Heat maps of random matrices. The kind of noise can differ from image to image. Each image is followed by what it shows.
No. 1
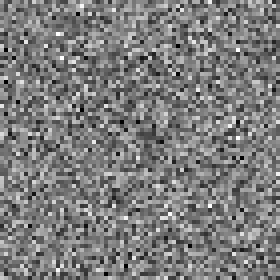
independent entries
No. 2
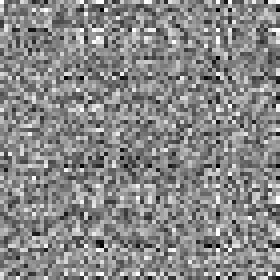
low rank plus noise
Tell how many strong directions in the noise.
one
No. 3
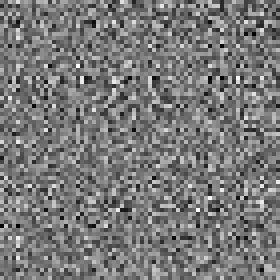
low rank plus noise
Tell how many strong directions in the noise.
three or four
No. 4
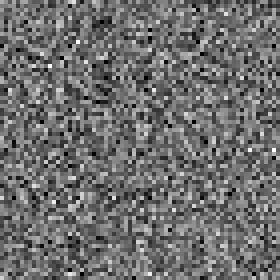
low rank plus noise
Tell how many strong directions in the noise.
five to eight
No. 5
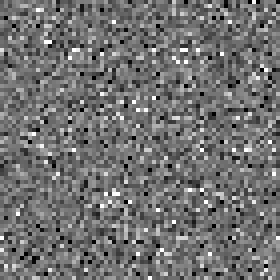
heavy tails
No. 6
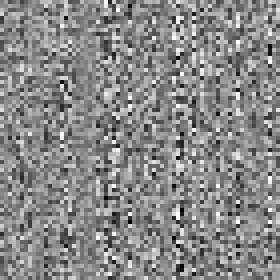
columns of uneven size
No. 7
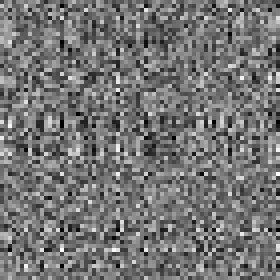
low rank plus noise
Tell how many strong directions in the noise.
two
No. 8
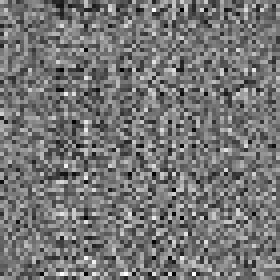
low rank plus noise
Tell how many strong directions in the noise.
two
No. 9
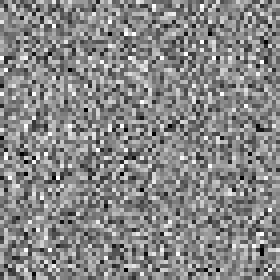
low rank plus noise
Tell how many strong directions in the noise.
five to eight
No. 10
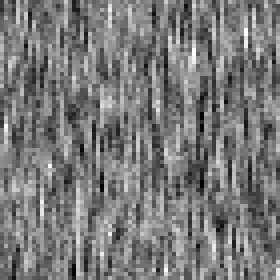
streaked along the columns
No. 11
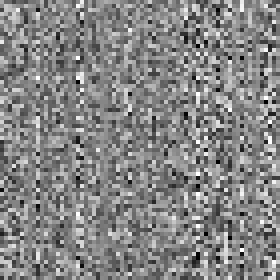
columns of uneven size
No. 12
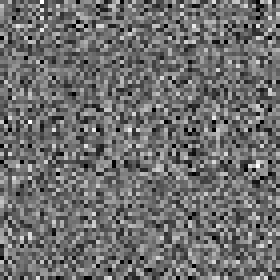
low rank plus noise
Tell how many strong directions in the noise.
three or four
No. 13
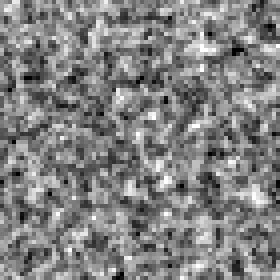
blotchy
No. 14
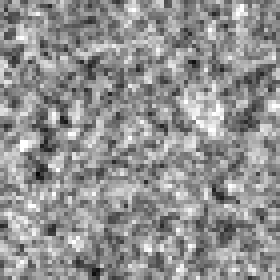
blotchy
